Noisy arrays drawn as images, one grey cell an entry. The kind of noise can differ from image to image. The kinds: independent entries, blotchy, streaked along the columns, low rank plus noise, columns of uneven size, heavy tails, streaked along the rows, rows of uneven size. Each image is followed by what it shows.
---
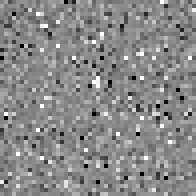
heavy tails
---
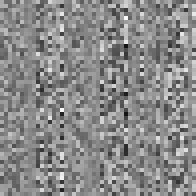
columns of uneven size
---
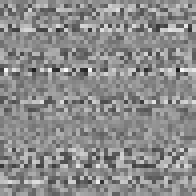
rows of uneven size
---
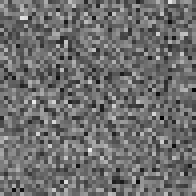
independent entries
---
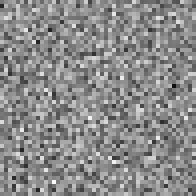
independent entries
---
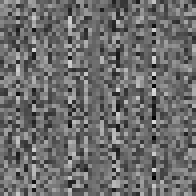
columns of uneven size
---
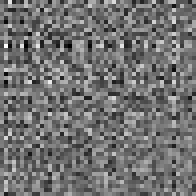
low rank plus noise
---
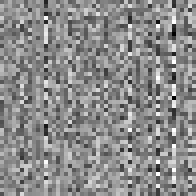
columns of uneven size
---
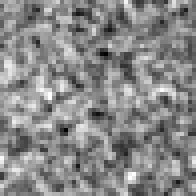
blotchy
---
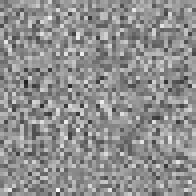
low rank plus noise
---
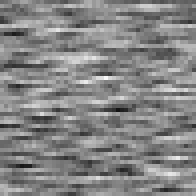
streaked along the rows
